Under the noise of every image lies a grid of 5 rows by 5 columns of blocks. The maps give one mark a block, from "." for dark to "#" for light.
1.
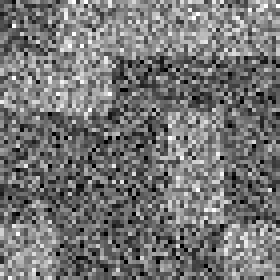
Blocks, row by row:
.####
##...
...#.
...#.
#...#
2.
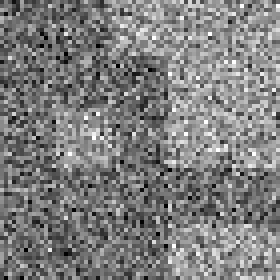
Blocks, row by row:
..###
...##
.#.##
.....
...##
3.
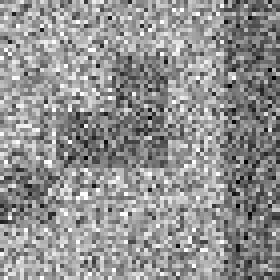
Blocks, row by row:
####.
##.#.
#..#.
.###.
####.
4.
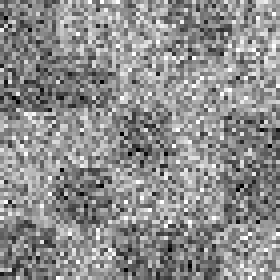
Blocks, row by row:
.##.#
..###
##.#.
#.##.
.#..#
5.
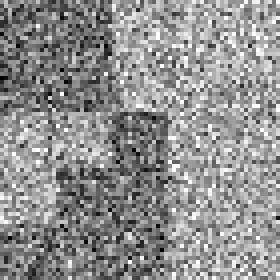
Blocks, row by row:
..###
..###
##.##
#..##
...##
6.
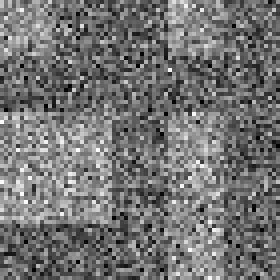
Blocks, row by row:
#..#.
.....
##.#.
##.#.
...#.
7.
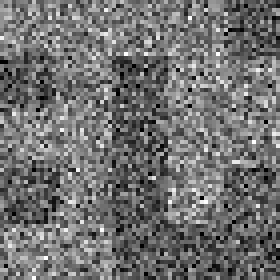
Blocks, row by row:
####.
.#.##
##.##
.#.#.
##...
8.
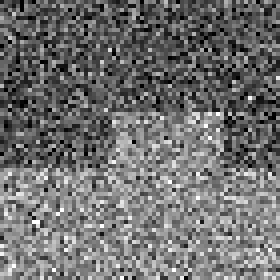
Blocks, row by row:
.....
.....
..##.
#####
#####
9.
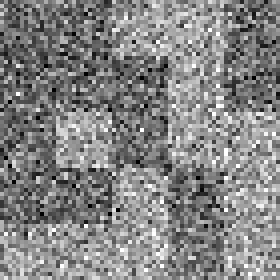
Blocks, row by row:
..##.
...#.
.#.##
..#.#
###.#
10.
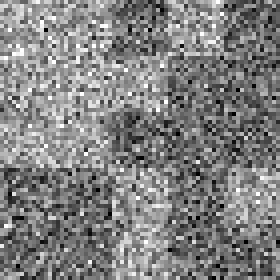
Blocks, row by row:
##.#.
###..
##...
..#.#
..#..
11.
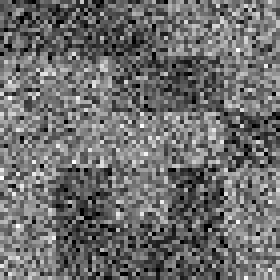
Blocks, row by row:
...##
##..#
####.
#.#.#
#...#
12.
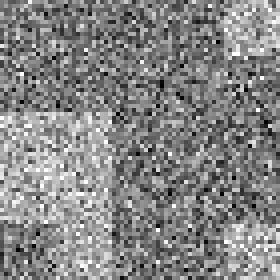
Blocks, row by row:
....#
.....
##...
##...
.#..#
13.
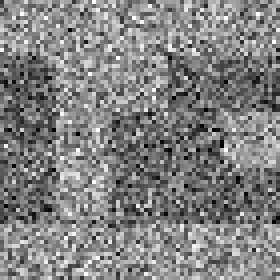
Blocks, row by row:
#####
.##..
.#..#
.#...
#####
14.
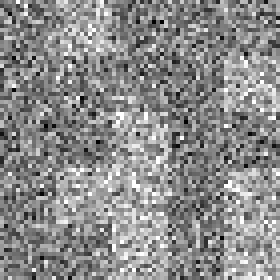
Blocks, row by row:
.#...
....#
..#..
.##.#
..#.#
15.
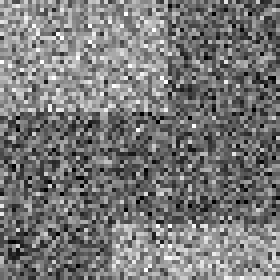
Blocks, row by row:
###..
###..
.....
.....
..###
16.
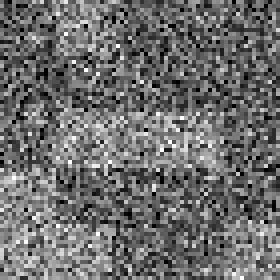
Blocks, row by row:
.#...
.....
.###.
#....
##..#
